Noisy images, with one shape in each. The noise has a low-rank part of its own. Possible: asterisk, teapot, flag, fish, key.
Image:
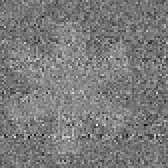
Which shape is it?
asterisk
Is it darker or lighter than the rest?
lighter
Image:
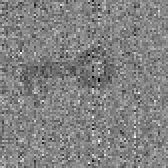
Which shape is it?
key
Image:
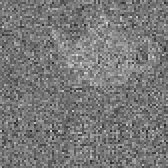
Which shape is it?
teapot
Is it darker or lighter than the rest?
lighter
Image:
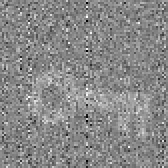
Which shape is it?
key
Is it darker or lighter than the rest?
lighter
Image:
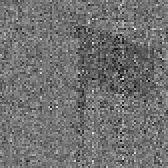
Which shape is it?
flag
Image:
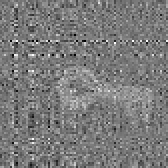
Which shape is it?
key
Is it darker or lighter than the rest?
lighter
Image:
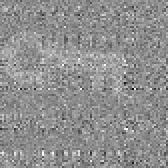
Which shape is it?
key
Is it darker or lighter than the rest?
lighter
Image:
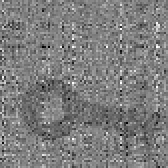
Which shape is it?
key
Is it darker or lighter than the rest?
darker
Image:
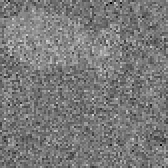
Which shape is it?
fish
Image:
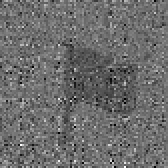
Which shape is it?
flag
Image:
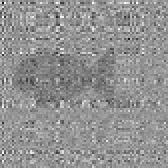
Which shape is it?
fish
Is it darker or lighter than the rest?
darker
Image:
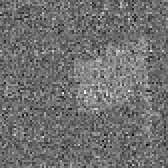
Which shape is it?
flag
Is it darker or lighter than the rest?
lighter
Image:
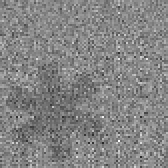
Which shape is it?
asterisk
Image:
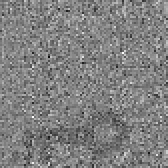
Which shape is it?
key
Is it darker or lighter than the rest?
darker
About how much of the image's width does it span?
two thirds
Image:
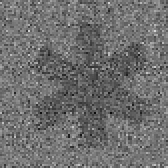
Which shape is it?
asterisk
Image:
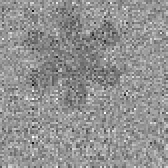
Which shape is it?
asterisk
